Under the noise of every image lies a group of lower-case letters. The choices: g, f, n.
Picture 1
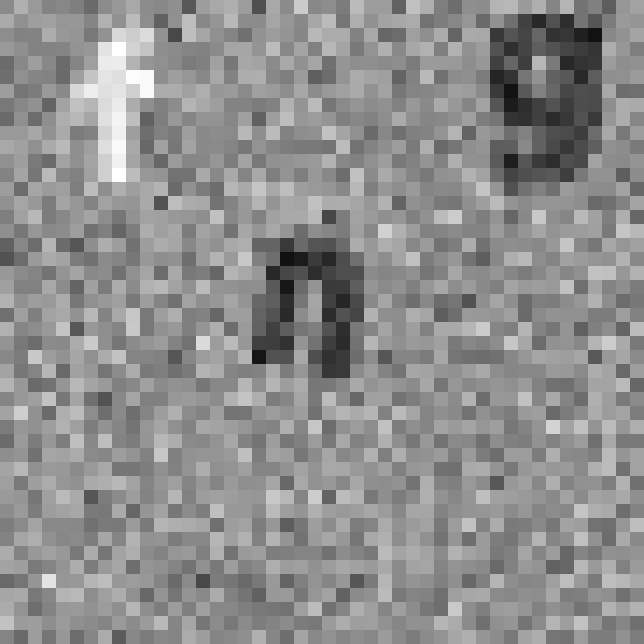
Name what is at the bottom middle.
nothing
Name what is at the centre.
n
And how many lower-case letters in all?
3
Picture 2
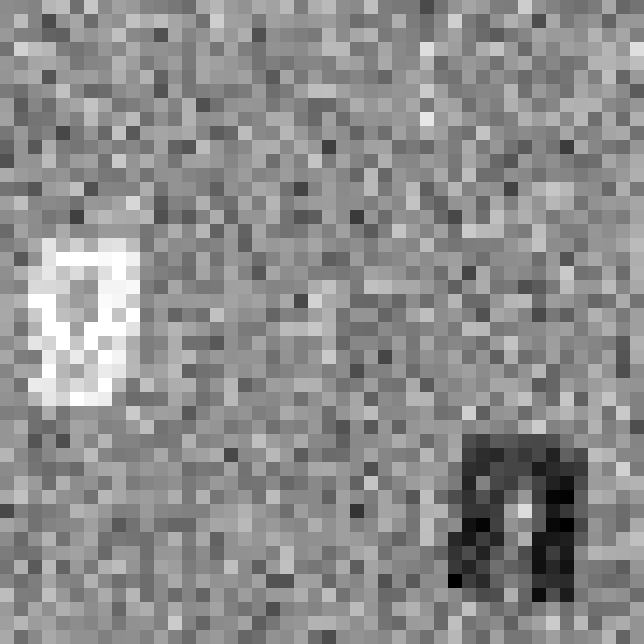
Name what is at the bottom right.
n
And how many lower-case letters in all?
2
